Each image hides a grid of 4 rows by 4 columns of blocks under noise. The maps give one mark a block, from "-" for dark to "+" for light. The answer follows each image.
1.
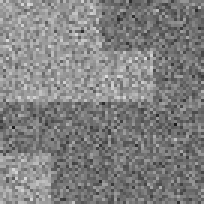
+ + - -
+ + + -
- - - -
+ - - -
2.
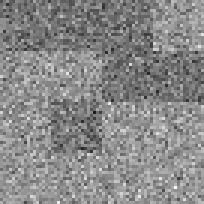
- - - +
+ + - -
+ - + +
+ + + +
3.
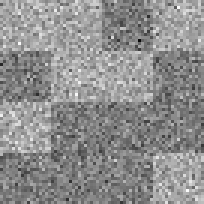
+ + - +
- + + -
+ - - -
- - - +
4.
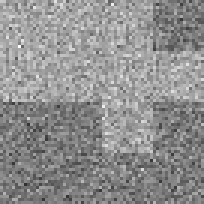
+ + + -
+ + + +
- - + -
- - - -
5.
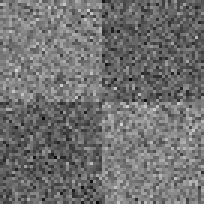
+ + - -
+ + - -
- - + +
- - + +
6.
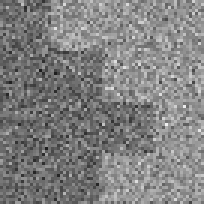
- + + +
- - + +
- - - +
- - + +
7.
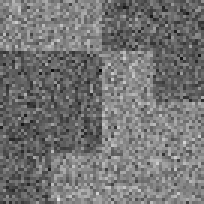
+ + - -
- - + -
- - + +
- + + +
